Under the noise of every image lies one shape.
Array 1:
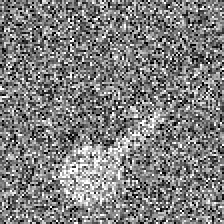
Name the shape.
lollipop
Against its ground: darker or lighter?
lighter
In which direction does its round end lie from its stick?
down and left
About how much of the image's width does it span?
half
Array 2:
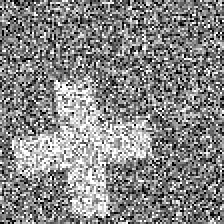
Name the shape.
cross
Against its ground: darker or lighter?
lighter
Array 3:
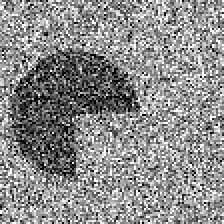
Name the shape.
disc with a wedge cut out
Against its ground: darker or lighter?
darker
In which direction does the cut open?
down and right
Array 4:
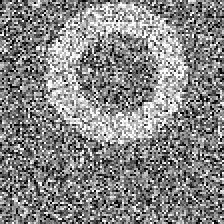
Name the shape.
ring
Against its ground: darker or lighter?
lighter
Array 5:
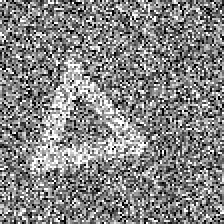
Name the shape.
triangle frame
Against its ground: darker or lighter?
lighter
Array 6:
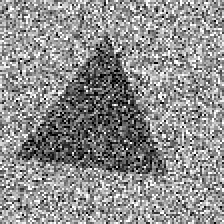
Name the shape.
triangle
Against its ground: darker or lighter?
darker
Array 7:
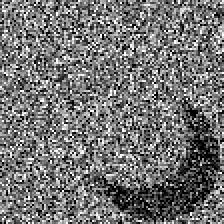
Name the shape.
crescent
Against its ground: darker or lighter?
darker
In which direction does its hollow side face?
up and left
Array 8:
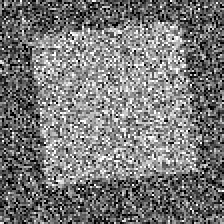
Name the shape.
square
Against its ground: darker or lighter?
lighter
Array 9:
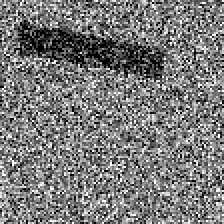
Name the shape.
bar
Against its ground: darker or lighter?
darker
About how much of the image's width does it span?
two thirds
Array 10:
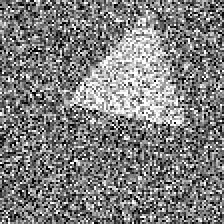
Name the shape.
triangle
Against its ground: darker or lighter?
lighter
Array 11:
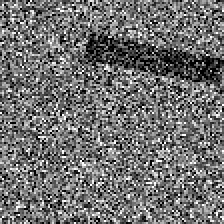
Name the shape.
bar
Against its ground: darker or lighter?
darker
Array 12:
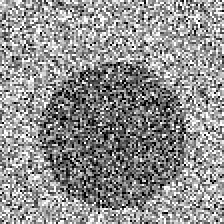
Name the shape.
disc
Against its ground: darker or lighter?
darker
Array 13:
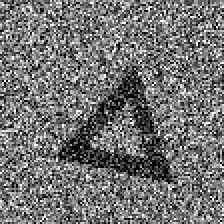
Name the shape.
triangle frame
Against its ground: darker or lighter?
darker
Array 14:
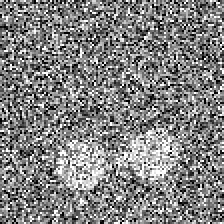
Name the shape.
dumbbell
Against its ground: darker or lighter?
lighter
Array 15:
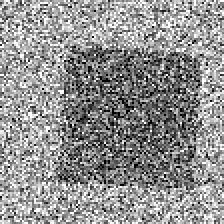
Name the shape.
square
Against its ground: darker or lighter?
darker
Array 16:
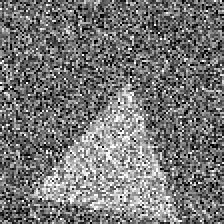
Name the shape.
triangle
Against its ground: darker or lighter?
lighter
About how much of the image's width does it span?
two thirds
